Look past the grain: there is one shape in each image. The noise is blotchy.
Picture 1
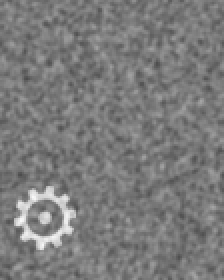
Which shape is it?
gear
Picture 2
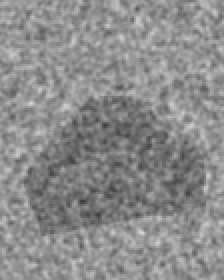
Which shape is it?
cloud
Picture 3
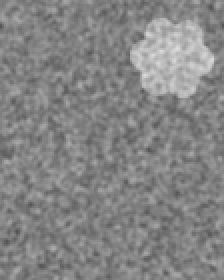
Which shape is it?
flower
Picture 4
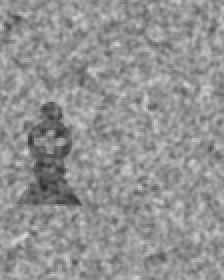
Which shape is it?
chess bishop
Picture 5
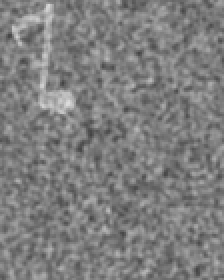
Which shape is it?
musical note
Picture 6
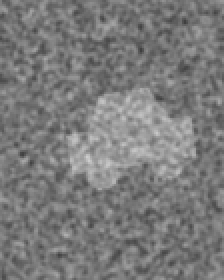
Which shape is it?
car
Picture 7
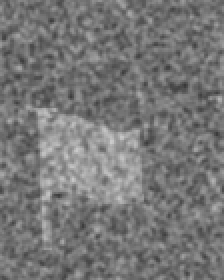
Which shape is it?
flag
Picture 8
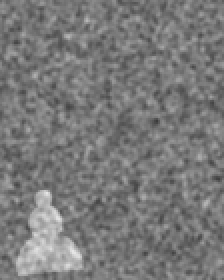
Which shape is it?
chess pawn
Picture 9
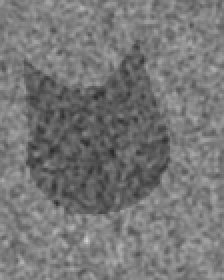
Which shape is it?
cat's head
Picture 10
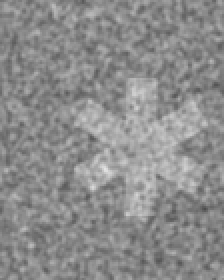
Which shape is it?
asterisk
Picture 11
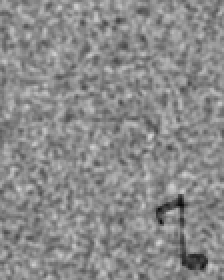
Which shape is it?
musical note
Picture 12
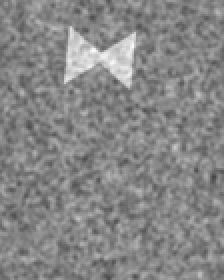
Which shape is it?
bow tie
